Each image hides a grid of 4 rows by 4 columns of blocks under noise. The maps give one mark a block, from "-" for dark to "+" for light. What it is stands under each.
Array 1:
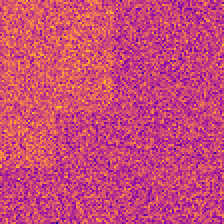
++--
++--
+---
----
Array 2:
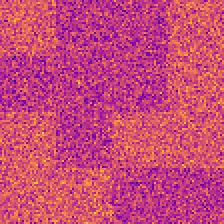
+--+
---+
+-++
++--
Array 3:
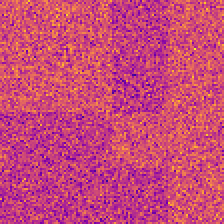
++-+
++-+
--++
---+
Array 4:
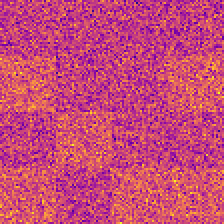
----
+--+
-+--
+-++
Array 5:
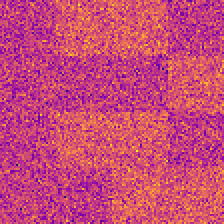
-++-
---+
-++-
--++
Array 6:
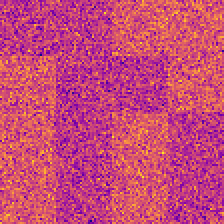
--++
+--+
+-+-
+-+-
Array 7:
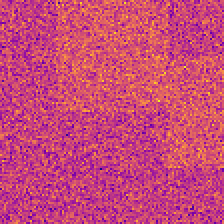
-++-
-+++
---+
----
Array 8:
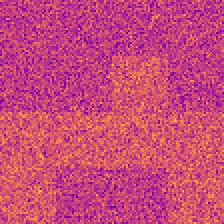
----
--+-
++++
+--+
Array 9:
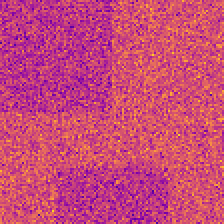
--++
--++
++++
+--+
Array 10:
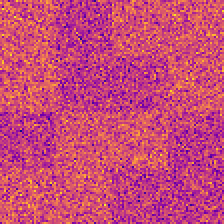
+-++
+--+
-++-
++--
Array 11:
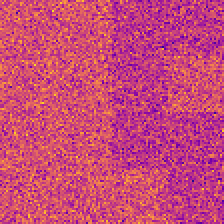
++--
++-+
++--
+++-
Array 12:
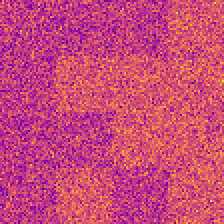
---+
-+++
--++
-+-+
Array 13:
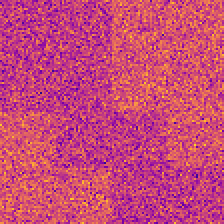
--++
--++
+--+
++--
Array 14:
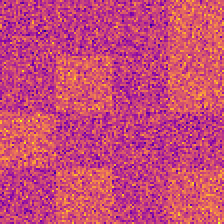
---+
-+-+
+---
-+-+
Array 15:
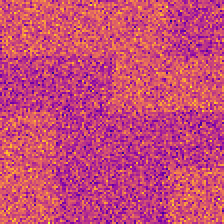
+++-
--++
+---
+--+
